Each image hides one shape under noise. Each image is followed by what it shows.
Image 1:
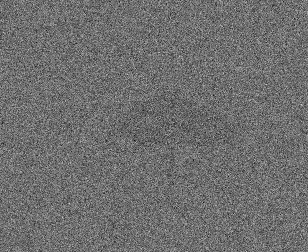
umbrella
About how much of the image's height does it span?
half
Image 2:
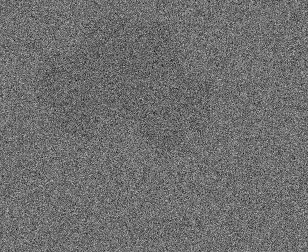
car
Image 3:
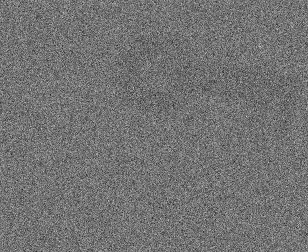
key
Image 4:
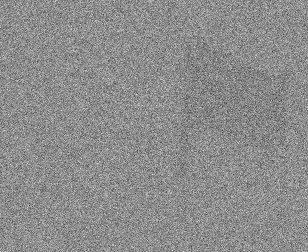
flag
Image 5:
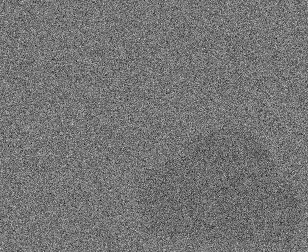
cloud
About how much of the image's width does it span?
half
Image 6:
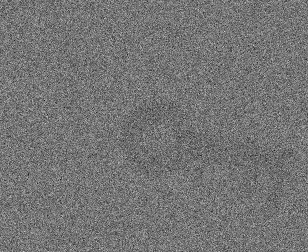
key
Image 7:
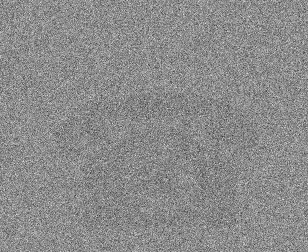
telephone
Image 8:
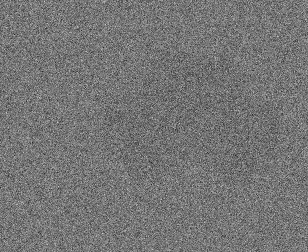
car
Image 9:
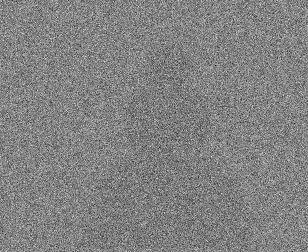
chess pawn
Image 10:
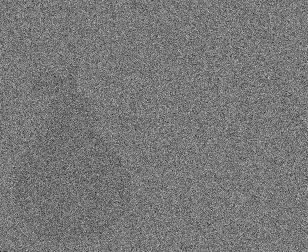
pear
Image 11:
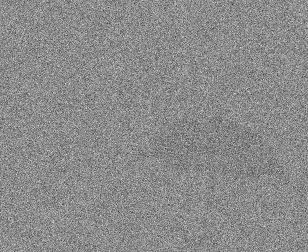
umbrella
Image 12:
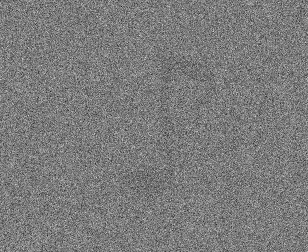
musical note
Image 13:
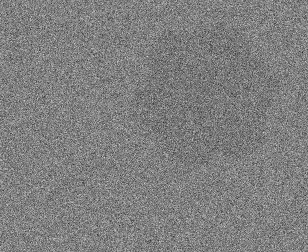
flower
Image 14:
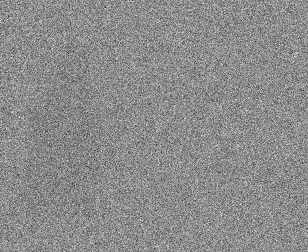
bottle
